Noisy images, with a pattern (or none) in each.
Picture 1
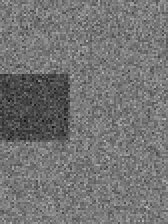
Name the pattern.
one block
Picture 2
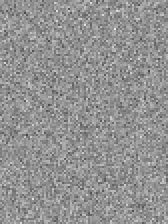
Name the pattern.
only noise
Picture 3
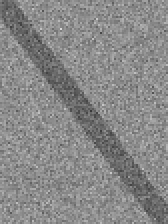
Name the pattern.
a diagonal band
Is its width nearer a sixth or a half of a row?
a sixth
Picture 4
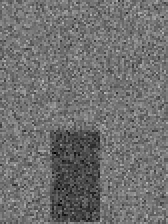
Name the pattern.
one block
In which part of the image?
bottom middle
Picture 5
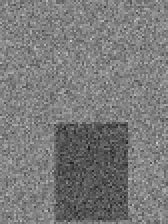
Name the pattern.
one block
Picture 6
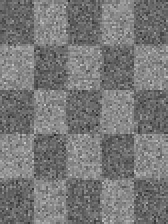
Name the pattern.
a checkerboard
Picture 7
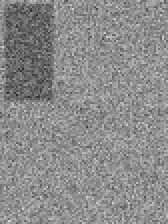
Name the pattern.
one block
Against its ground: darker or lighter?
darker
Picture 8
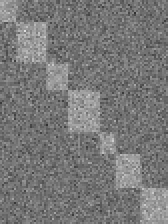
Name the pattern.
blocks along the diagonal
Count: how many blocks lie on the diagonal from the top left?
7
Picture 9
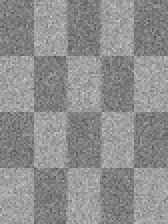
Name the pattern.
a checkerboard
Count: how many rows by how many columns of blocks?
4 by 5
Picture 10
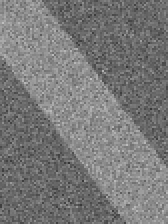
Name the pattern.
a diagonal band
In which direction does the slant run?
top left to bottom right
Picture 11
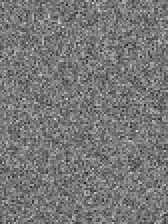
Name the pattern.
only noise
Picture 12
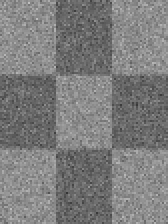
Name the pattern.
a checkerboard
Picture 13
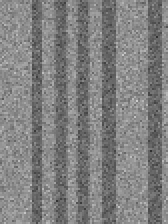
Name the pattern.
bands of columns
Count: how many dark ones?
5
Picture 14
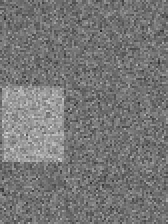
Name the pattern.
one block
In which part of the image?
middle left
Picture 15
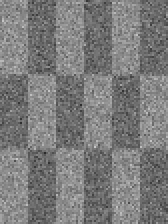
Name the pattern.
a checkerboard
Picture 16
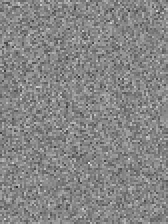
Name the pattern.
only noise
